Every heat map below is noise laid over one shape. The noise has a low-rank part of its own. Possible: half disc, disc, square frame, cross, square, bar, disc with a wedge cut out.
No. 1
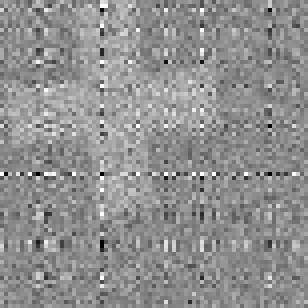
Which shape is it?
cross
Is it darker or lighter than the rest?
lighter
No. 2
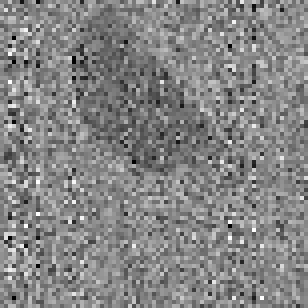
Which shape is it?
half disc
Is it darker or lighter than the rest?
darker
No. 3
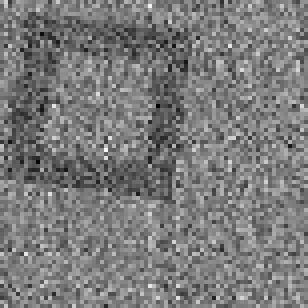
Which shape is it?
square frame
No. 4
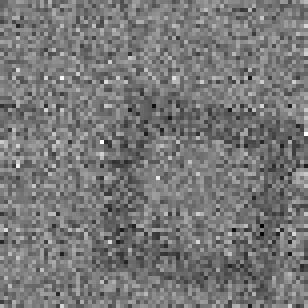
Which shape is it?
square frame
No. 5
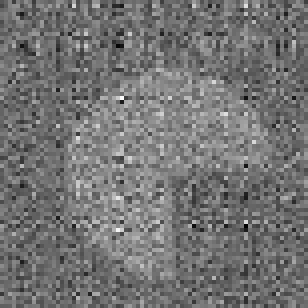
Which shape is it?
disc with a wedge cut out
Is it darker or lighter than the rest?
lighter
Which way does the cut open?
down and right
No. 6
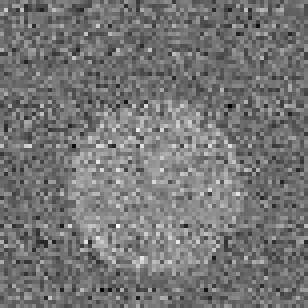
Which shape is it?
disc
